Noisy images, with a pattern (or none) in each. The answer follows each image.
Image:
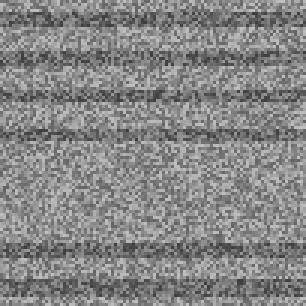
bands of rows
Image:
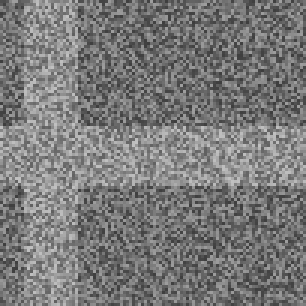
bands of rows crossing bands of columns
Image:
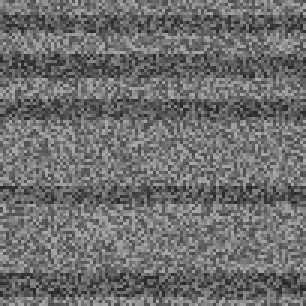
bands of rows
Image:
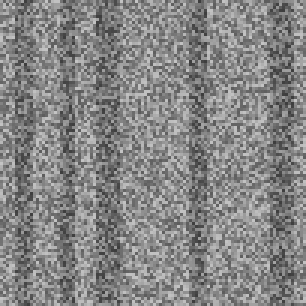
bands of columns
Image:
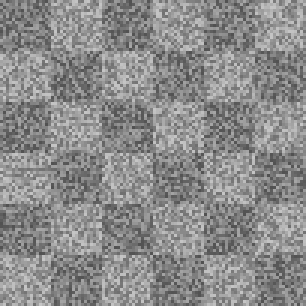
a checkerboard
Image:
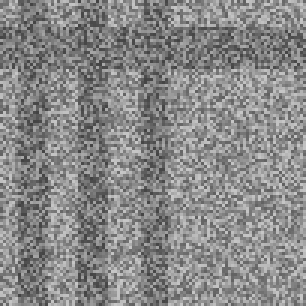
bands of rows crossing bands of columns
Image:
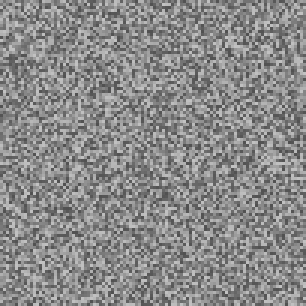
only noise
